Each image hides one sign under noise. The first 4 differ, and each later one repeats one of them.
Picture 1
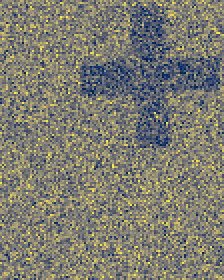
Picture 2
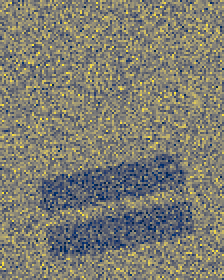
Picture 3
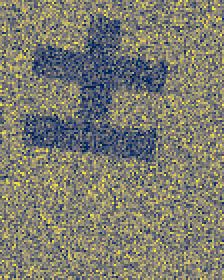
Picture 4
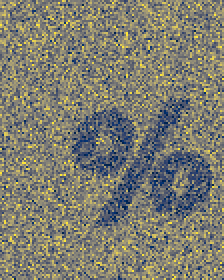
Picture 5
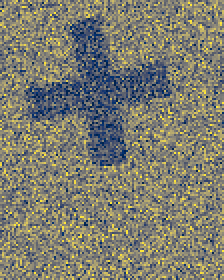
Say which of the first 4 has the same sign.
1
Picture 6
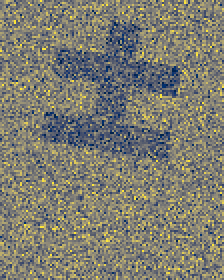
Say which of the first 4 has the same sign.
3
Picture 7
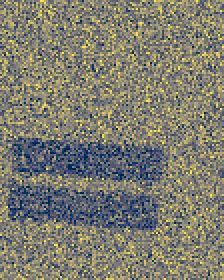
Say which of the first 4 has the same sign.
2
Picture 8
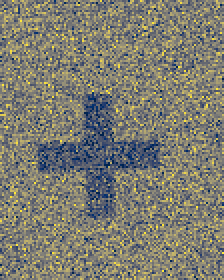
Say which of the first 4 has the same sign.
1
